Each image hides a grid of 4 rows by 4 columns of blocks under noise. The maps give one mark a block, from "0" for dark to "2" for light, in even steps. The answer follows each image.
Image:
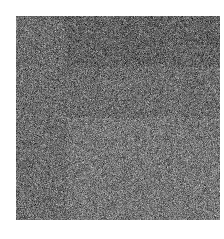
1 0 0 0
1 1 1 1
1 2 2 2
1 2 2 2
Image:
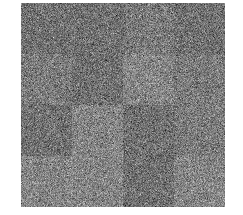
0 0 1 0
1 0 2 1
0 2 0 1
2 2 0 2
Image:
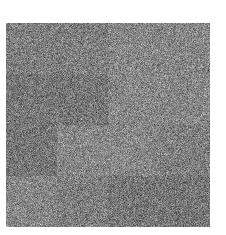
1 1 2 2
0 0 2 2
0 2 2 1
2 1 0 0
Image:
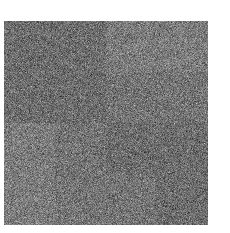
0 0 2 2
0 0 1 1
2 1 0 0
2 1 1 0
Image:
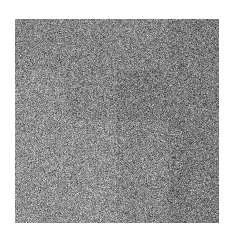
1 1 1 0
2 1 0 0
2 2 1 0
2 2 1 0
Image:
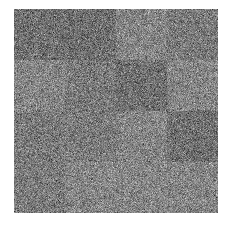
0 0 2 1
2 1 0 2
1 1 2 0
1 2 2 2
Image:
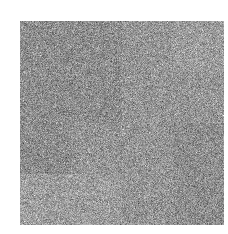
0 0 1 2
0 0 1 1
0 1 1 0
2 2 1 0
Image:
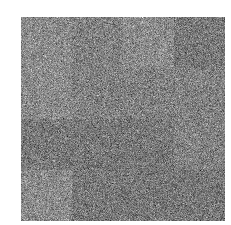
2 1 2 0
2 1 1 1
0 0 0 1
2 0 0 0
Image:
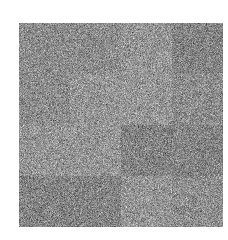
1 1 2 0
1 2 2 1
2 2 0 0
0 0 2 1
